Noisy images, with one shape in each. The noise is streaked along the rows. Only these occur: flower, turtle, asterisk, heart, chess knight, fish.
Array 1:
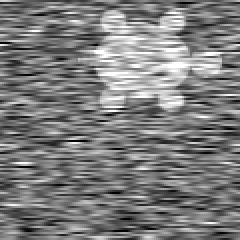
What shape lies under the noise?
turtle
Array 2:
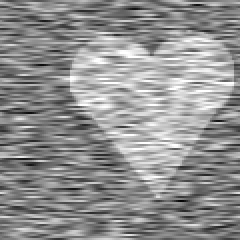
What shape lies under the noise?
heart
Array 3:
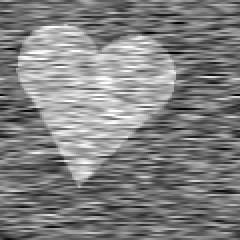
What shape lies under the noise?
heart
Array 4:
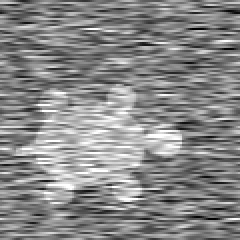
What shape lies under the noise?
turtle
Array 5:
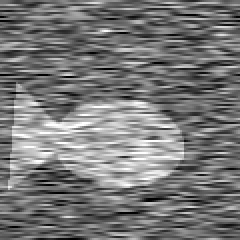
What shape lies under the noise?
fish
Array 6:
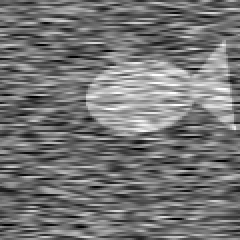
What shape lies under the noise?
fish
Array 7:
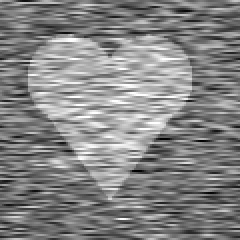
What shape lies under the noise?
heart
